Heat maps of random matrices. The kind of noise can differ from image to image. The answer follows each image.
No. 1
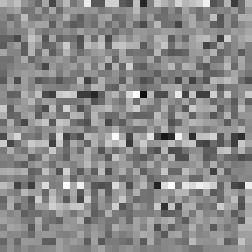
rows of uneven size
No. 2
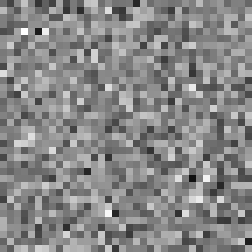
independent entries
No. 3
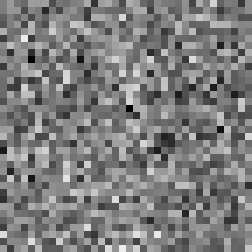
independent entries
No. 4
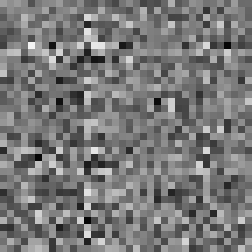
low rank plus noise
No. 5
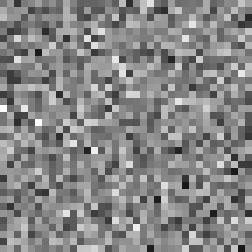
independent entries
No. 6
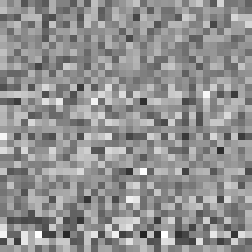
rows of uneven size
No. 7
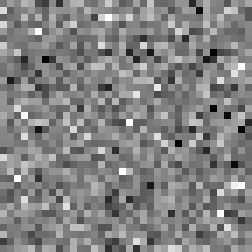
heavy tails
